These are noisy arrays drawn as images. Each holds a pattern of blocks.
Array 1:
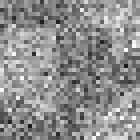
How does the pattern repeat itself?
top and bottom mirror each other
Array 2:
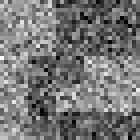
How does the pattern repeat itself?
no symmetry
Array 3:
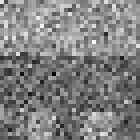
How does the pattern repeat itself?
left and right mirror each other
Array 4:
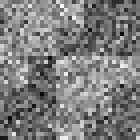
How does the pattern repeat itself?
mirrored about the diagonal from the top left
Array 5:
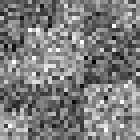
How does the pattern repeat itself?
mirrored about the diagonal from the top left
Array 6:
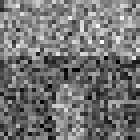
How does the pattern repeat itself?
left and right mirror each other
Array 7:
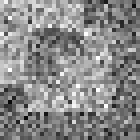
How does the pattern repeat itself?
mirrored about the diagonal from the top left
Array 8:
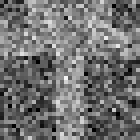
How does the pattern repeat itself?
left and right mirror each other
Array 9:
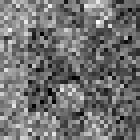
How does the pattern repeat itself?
top and bottom mirror each other
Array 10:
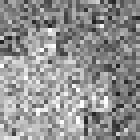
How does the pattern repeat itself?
mirrored about the diagonal from the bottom left
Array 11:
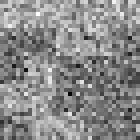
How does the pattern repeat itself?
no symmetry
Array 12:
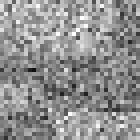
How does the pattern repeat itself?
no symmetry
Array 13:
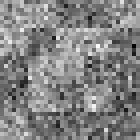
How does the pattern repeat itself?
mirrored about the diagonal from the top left
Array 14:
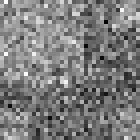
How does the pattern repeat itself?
mirrored about the diagonal from the top left
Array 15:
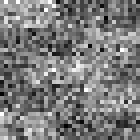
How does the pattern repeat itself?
top and bottom mirror each other
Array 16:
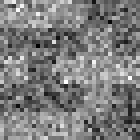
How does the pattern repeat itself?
top and bottom mirror each other
